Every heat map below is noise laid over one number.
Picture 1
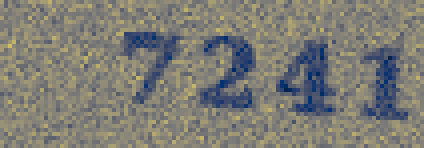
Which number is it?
7241
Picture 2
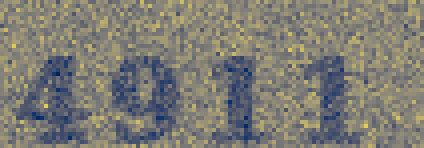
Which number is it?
4911
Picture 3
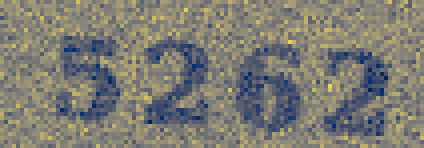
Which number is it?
5262
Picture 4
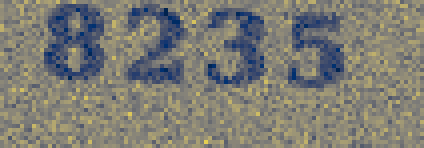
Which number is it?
8235
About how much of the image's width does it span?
two thirds
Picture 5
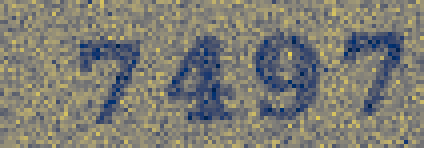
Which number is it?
7497
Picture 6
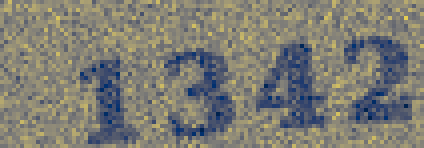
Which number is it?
1342
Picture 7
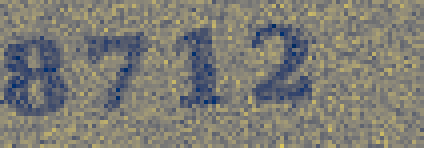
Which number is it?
8712
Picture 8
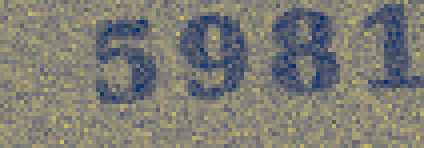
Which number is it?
5981
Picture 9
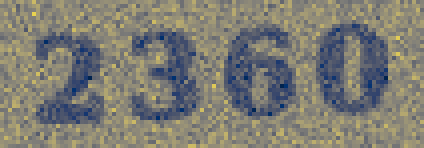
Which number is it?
2360
